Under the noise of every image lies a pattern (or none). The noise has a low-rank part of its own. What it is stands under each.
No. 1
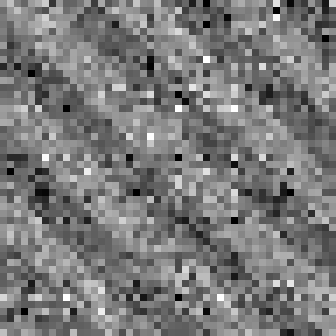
diagonal stripes
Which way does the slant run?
top left to bottom right
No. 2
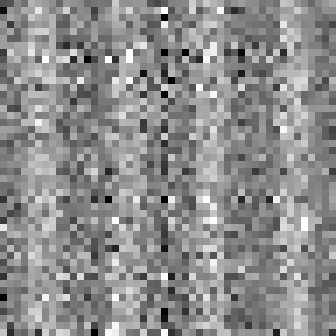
vertical stripes
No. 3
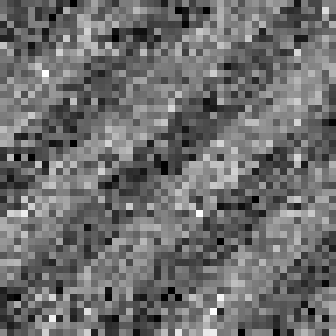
diagonal stripes
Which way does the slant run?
bottom left to top right
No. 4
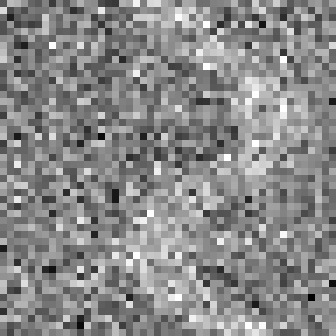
a wavy band
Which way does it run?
top to bottom
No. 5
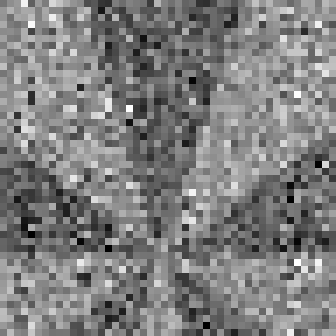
spokes from one point
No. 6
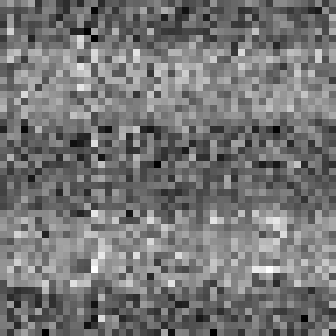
horizontal stripes
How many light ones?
2
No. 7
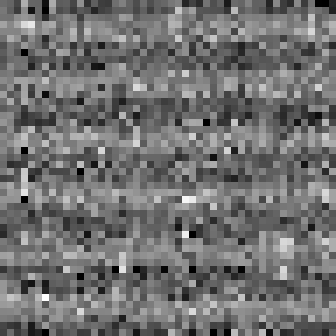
horizontal stripes
